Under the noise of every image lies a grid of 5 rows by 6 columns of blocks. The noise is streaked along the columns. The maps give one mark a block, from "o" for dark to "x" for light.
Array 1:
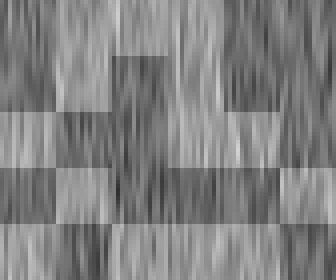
oxxxoo
oxoxoo
xooxxo
oxooox
xoxxxo
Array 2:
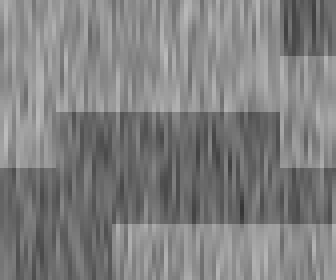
xxxxxo
xxxxxx
xoooox
oooooo
ooxxxx
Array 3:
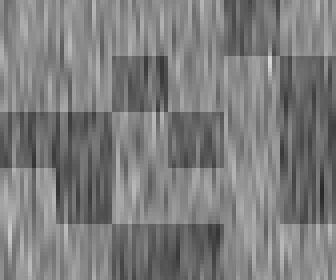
xxxxox
xxoxxo
ooxoxo
xoxxxo
xxooxx
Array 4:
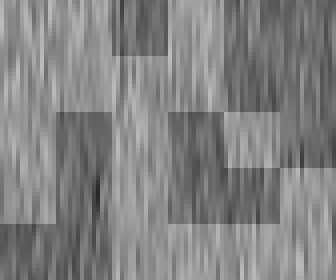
xxoxoo
xxxxoo
xoxoxo
xoxoox
ooxxxx
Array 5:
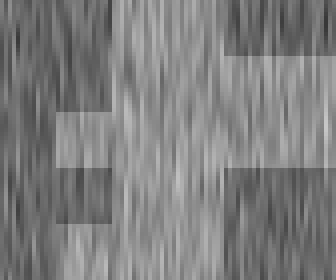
ooxxoo
ooxxxx
oxxxxx
ooxxoo
oxxxoo
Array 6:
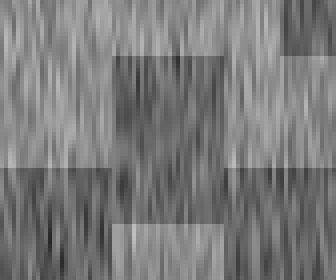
xxxxxo
xxooxx
xxooxx
oooooo
ooxxoo
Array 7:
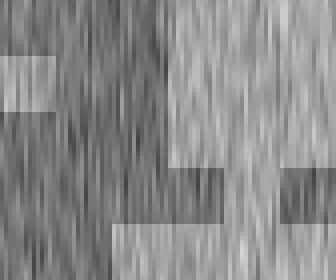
oooxxx
xooxxx
oooxxx
ooooxo
ooxxxx
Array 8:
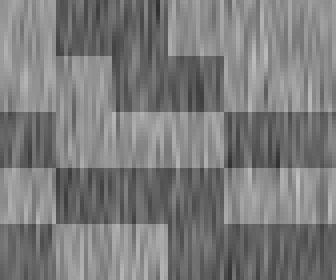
xooxxx
xxooxx
oxxxoo
xoooxx
oxxooo
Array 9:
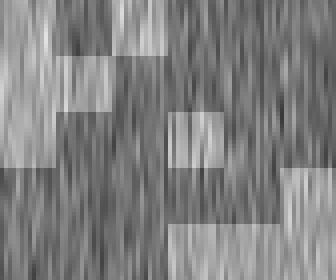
xoxooo
xxoooo
xooxoo
ooooox
oooxxx
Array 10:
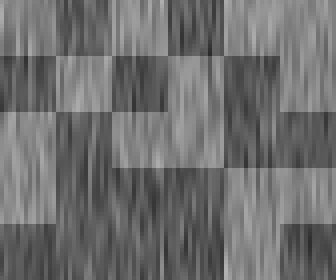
xoxoxx
oxoxox
xoxxoo
xoooxx
ooooxo
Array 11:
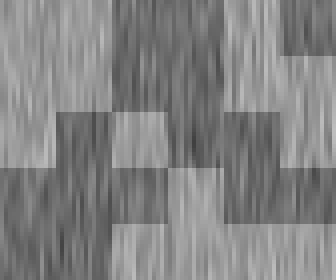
xxooxo
xxooxx
xoxoox
oooxoo
ooxxxx
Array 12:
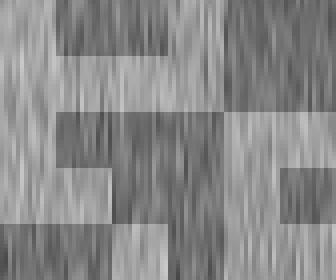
xooxoo
xxxxoo
xoooxx
xxooxo
ooxoxx
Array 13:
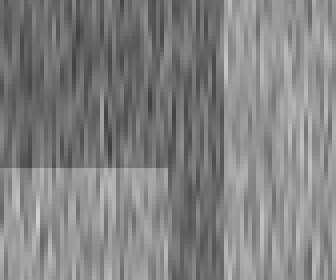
ooooxx
ooooxx
ooooxx
xxxoxx
xxxoxx
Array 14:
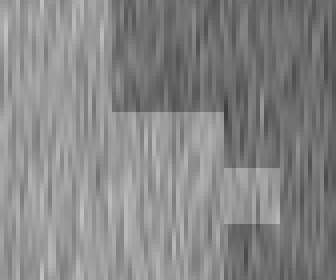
xxoooo
xxoooo
xxxxoo
xxxxxo
xxxxoo
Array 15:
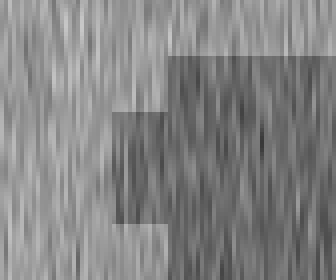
xxxxxx
xxxooo
xxoooo
xxoooo
xxxooo
